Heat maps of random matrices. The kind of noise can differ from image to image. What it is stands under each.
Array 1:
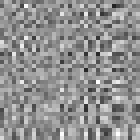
low rank plus noise
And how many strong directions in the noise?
one
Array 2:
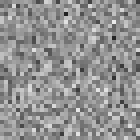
low rank plus noise
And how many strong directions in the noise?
five to eight
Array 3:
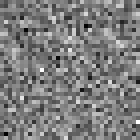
independent entries
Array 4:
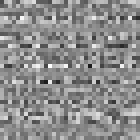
rows of uneven size
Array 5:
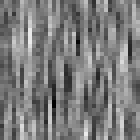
streaked along the columns
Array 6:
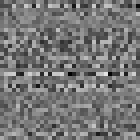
rows of uneven size
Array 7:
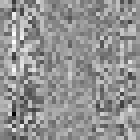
columns of uneven size
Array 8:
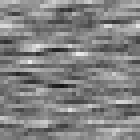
streaked along the rows
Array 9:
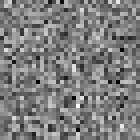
low rank plus noise
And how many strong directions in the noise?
five to eight
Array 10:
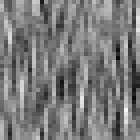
streaked along the columns
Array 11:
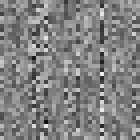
columns of uneven size
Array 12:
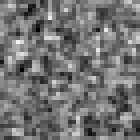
blotchy
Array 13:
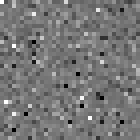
heavy tails
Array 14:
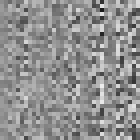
columns of uneven size
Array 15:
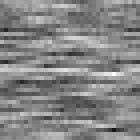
streaked along the rows
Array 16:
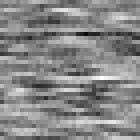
streaked along the rows
